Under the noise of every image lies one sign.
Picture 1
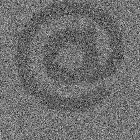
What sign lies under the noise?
at sign
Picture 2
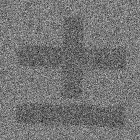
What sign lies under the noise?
plus-minus sign
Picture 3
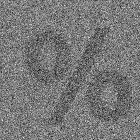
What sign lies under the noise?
percent sign
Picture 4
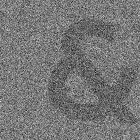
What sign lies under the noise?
ampersand
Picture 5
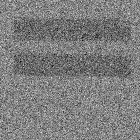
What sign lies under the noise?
equals sign
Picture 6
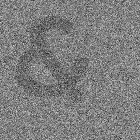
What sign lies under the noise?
ampersand
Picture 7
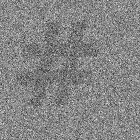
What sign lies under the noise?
hash sign
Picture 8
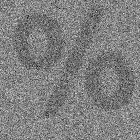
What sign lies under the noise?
percent sign
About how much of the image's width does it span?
nearly all
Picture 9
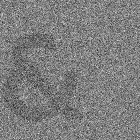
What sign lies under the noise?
ampersand
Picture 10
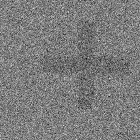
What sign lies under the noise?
plus sign
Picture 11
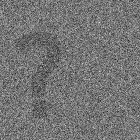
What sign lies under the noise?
question mark
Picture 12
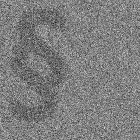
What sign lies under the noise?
section sign
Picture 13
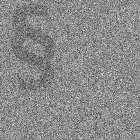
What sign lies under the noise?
section sign
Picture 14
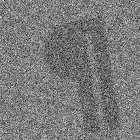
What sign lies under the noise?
pilcrow
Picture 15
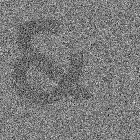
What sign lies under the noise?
ampersand
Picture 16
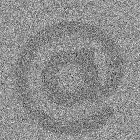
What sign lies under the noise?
at sign
